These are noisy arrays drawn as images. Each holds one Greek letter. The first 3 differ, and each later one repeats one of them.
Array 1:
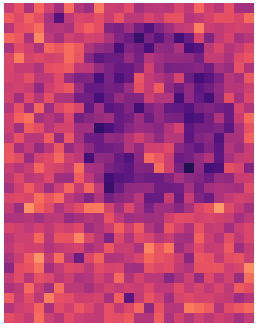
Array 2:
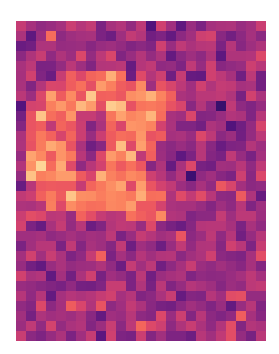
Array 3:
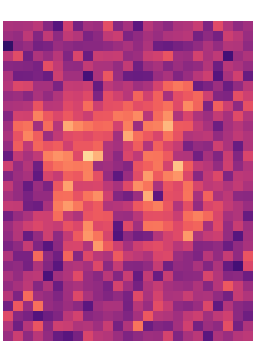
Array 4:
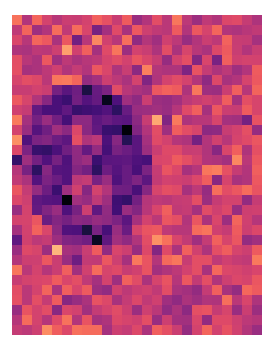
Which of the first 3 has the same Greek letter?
1
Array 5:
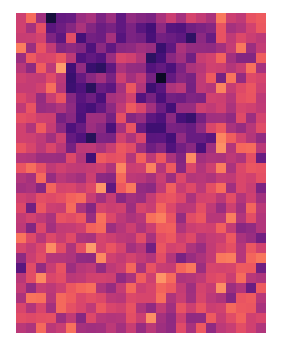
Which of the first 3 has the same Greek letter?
3
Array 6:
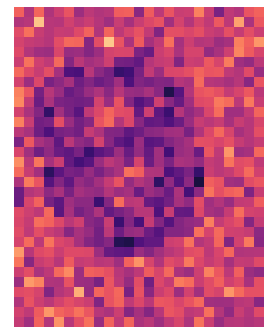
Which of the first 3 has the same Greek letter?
1
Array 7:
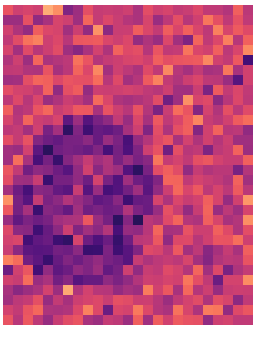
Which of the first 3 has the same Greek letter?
1
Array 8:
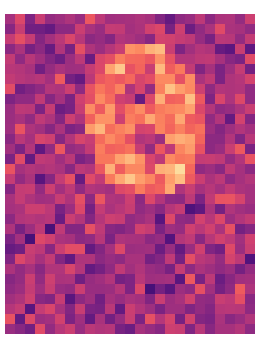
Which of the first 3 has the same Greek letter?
1
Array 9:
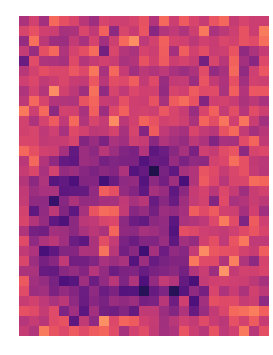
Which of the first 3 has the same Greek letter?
2
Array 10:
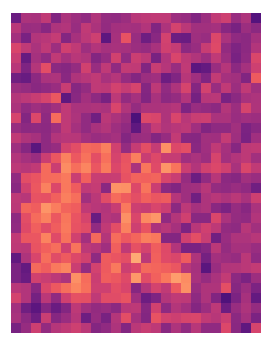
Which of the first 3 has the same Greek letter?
2
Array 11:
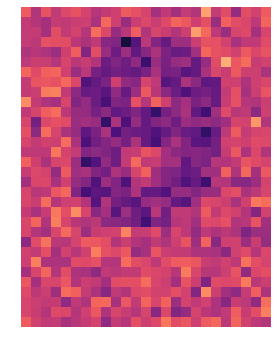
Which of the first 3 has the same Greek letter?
1
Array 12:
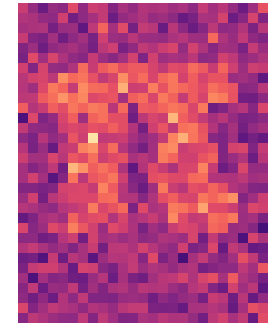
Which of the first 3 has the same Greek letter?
3
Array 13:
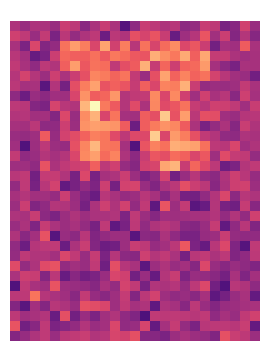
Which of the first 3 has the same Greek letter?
3
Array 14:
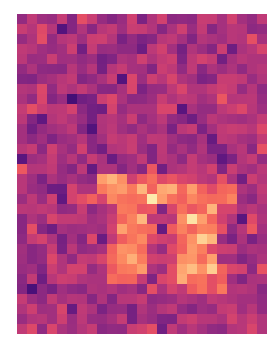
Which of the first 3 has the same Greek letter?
3
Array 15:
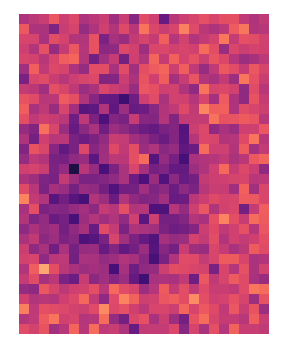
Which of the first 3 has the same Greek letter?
1
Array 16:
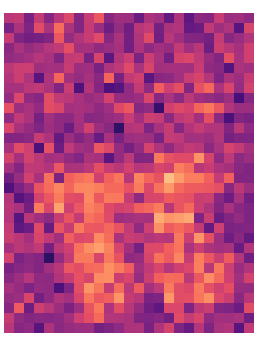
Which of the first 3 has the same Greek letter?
3
